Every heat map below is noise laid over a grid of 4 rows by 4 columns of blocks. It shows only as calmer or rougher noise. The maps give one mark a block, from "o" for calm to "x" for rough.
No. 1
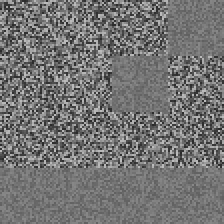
x x x o
x x o x
x x x x
o o o o
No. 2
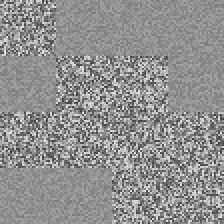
x o o o
o x x o
x x x x
o o x x
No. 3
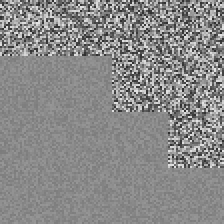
x x x x
o o x x
o o o x
o o o o
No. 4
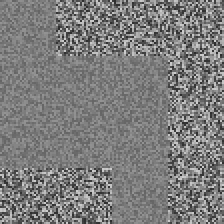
o x x x
o o o x
o o o x
x x o x
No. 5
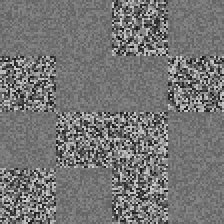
o o x o
x o o x
o x x o
x o x o
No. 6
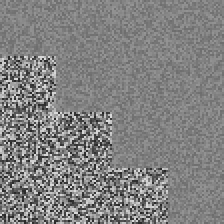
o o o o
x o o o
x x o o
x x x o
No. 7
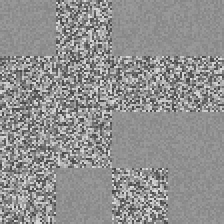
o x o o
x x x x
x x o o
x o x o
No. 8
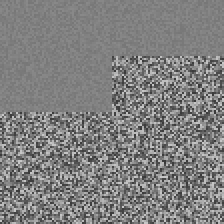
o o o o
o o x x
x x x x
x x x x
